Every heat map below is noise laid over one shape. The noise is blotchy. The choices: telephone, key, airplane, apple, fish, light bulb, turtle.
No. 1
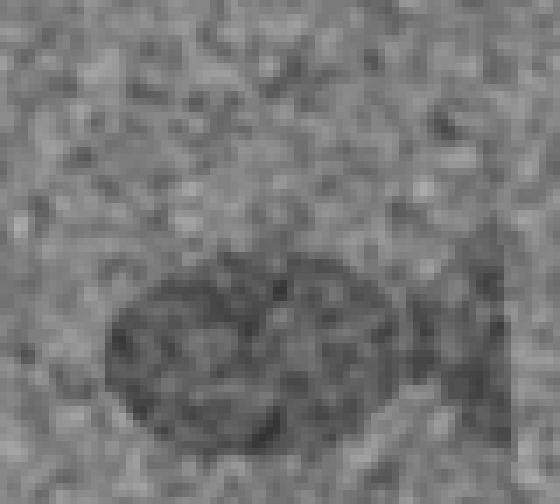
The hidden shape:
fish
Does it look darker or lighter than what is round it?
darker
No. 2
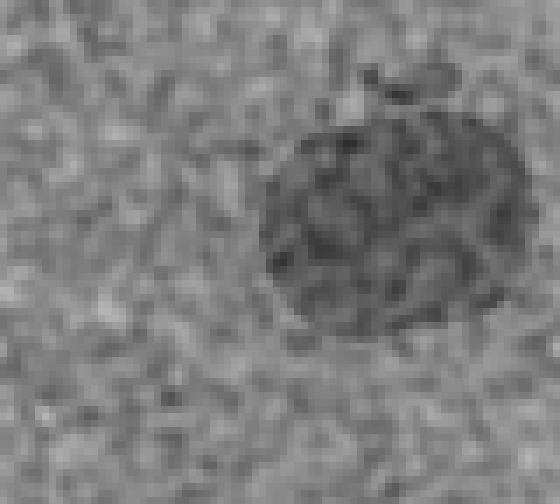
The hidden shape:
apple
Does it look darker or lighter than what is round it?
darker
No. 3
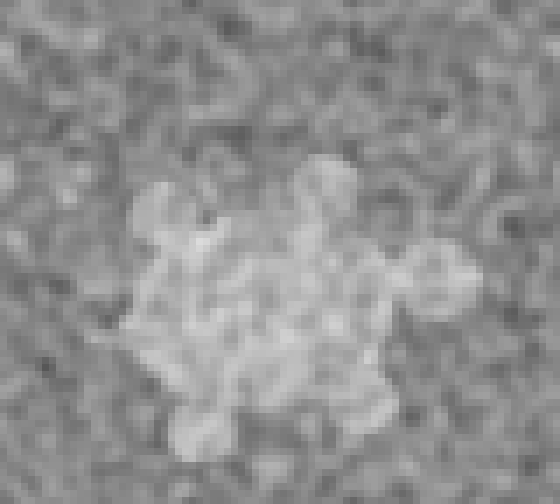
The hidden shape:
turtle
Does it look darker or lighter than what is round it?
lighter
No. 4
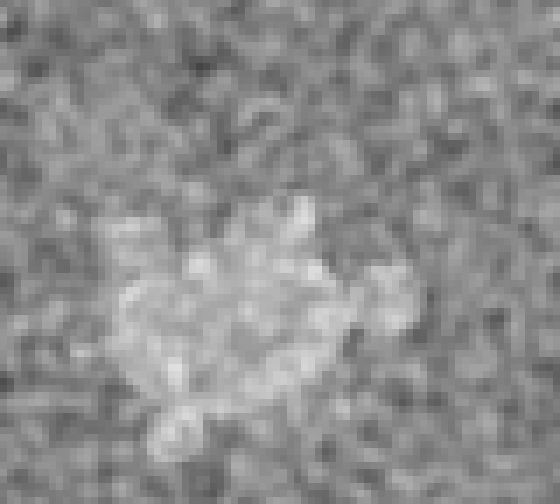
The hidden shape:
turtle
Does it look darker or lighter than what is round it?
lighter
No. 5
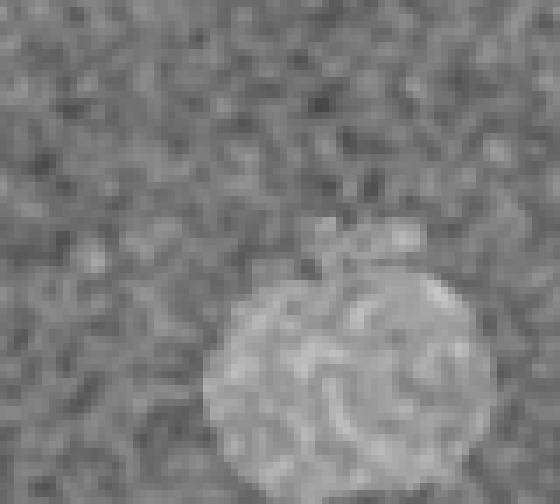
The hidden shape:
apple
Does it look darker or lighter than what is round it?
lighter
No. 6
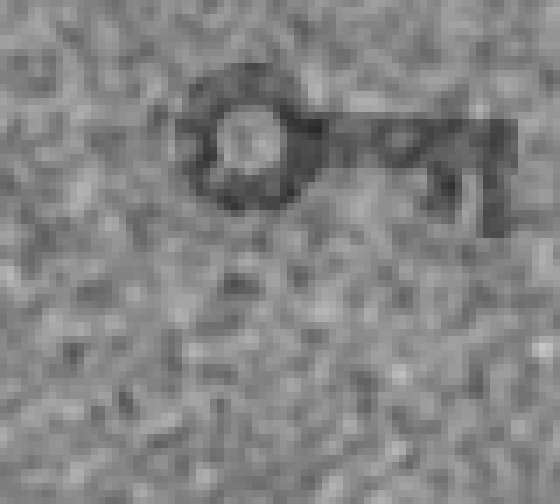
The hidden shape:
key
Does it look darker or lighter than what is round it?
darker
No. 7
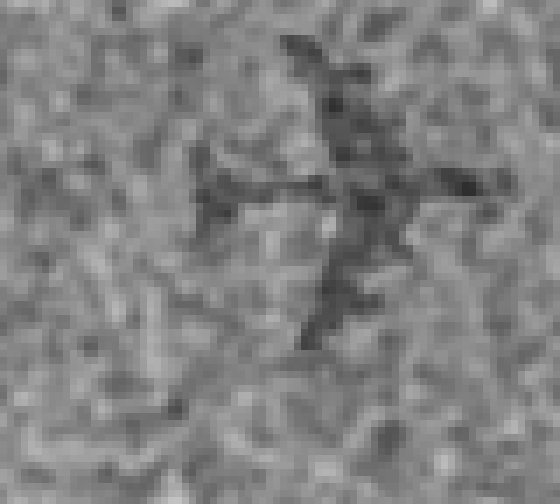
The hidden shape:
airplane
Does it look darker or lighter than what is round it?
darker
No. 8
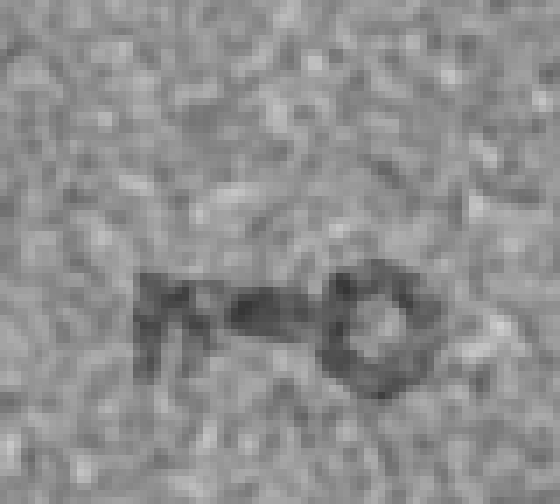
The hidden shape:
key
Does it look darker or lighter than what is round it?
darker
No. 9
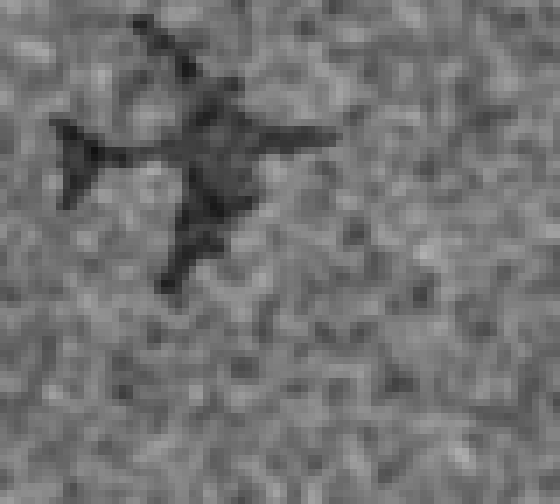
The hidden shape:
airplane
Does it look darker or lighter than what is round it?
darker
